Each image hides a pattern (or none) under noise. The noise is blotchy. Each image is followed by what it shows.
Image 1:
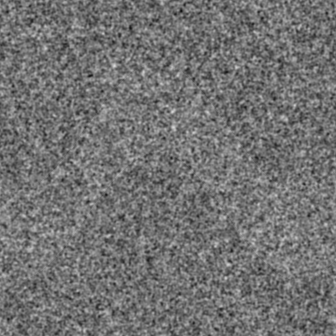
a wavy band
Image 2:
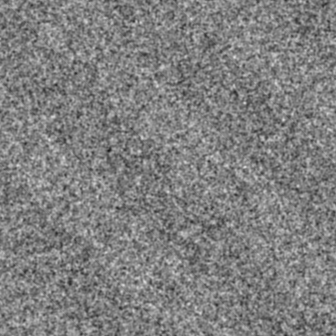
diagonal stripes
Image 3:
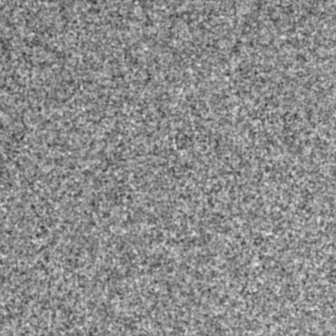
a smooth slope
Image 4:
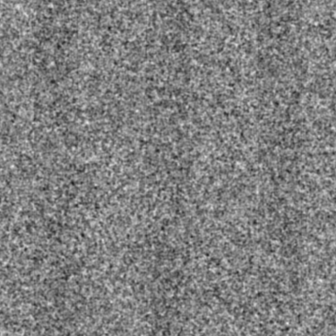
vertical stripes
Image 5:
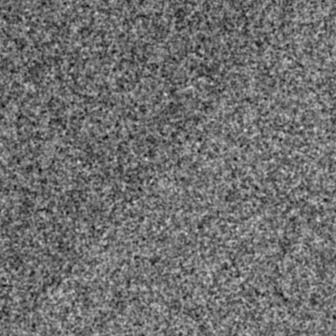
a sharp edge
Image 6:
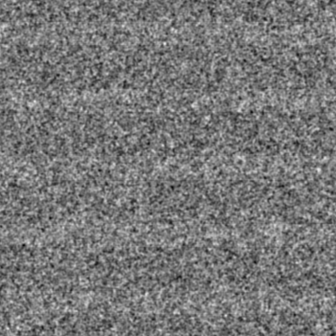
horizontal stripes
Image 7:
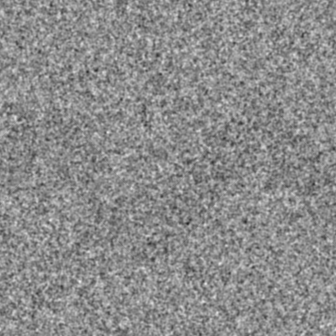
a wavy band
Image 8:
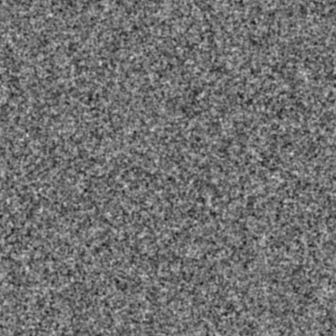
only noise
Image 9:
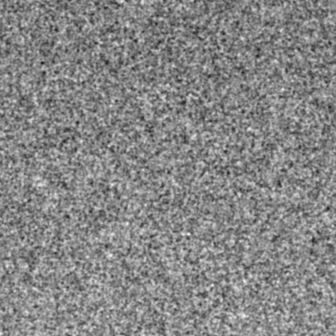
a smooth slope
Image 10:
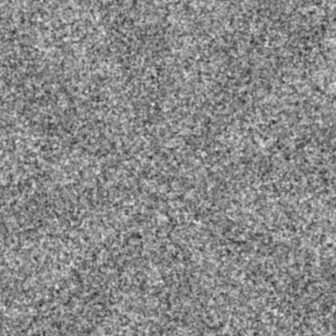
spokes from one point
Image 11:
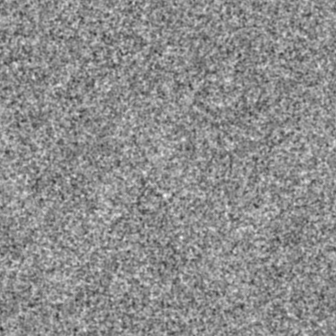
a wavy band
